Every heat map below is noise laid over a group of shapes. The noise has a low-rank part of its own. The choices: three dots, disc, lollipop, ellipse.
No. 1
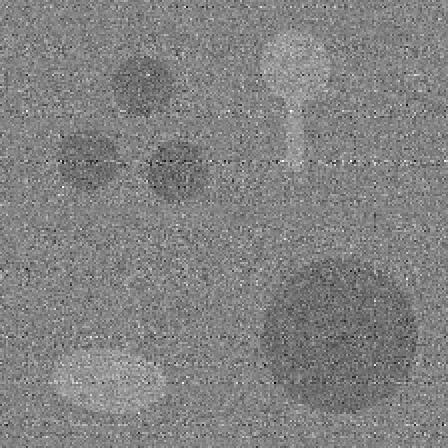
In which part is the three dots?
top left
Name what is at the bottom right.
disc
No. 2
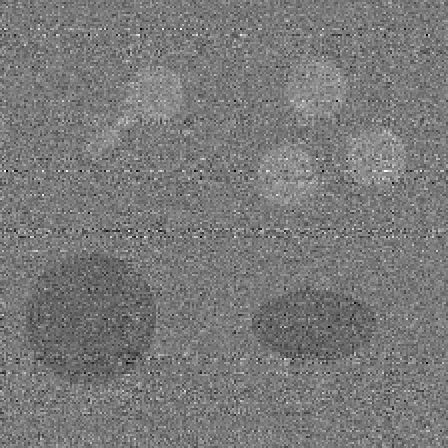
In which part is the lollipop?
top left
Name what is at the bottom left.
disc
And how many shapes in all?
4
